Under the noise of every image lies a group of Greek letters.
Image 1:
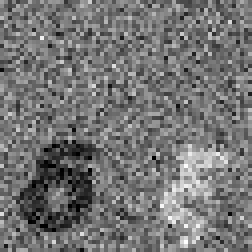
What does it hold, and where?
bottom left: dark delta; bottom right: light xi
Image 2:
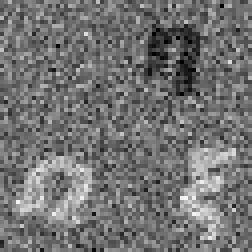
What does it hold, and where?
top right: dark eta; bottom left: light omega; bottom right: light xi
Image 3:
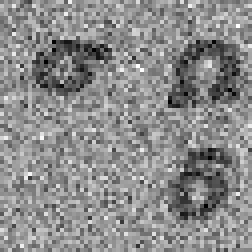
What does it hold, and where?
top left: dark sigma; top right: dark omega; bottom right: dark delta
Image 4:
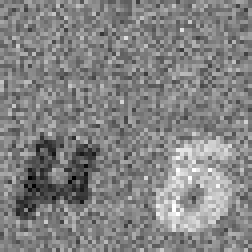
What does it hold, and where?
bottom left: dark mu; bottom right: light delta
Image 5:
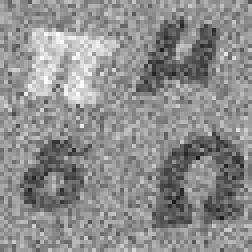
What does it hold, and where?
top left: light pi; top right: dark mu; bottom left: dark delta; bottom right: dark omega
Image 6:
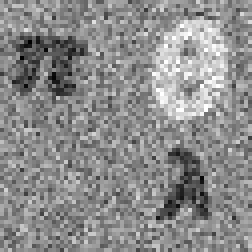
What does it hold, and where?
top left: dark pi; top right: light theta; bottom right: dark lambda
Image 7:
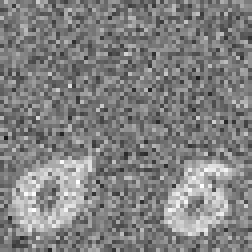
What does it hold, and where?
bottom left: light sigma; bottom right: light delta
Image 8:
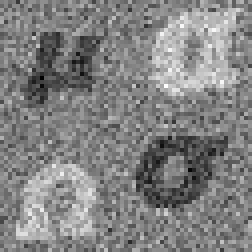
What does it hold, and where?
top left: dark mu; top right: light alpha; bottom left: light omega; bottom right: dark sigma
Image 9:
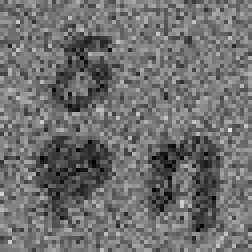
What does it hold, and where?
top left: dark delta; bottom left: dark phi; bottom right: dark eta
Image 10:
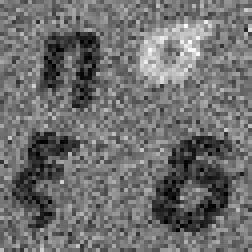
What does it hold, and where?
top left: dark eta; top right: light sigma; bottom left: dark xi; bottom right: dark delta
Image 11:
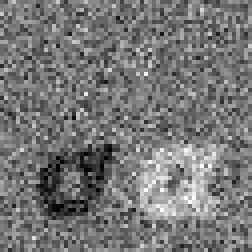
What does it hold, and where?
bottom left: dark sigma; bottom right: light alpha
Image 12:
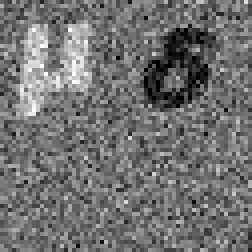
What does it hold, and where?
top left: light mu; top right: dark delta
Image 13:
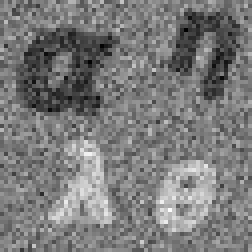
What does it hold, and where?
top left: dark alpha; top right: dark eta; bottom left: light lambda; bottom right: light theta
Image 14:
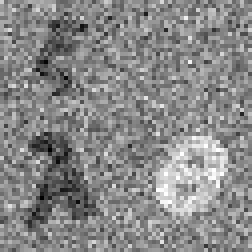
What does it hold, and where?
top left: dark xi; bottom left: dark lambda; bottom right: light theta
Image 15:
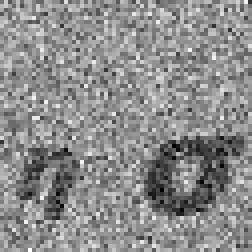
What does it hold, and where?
bottom left: dark eta; bottom right: dark sigma
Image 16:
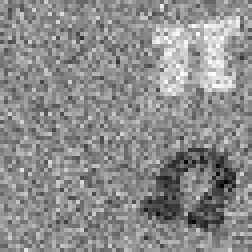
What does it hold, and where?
top right: light pi; bottom right: dark omega
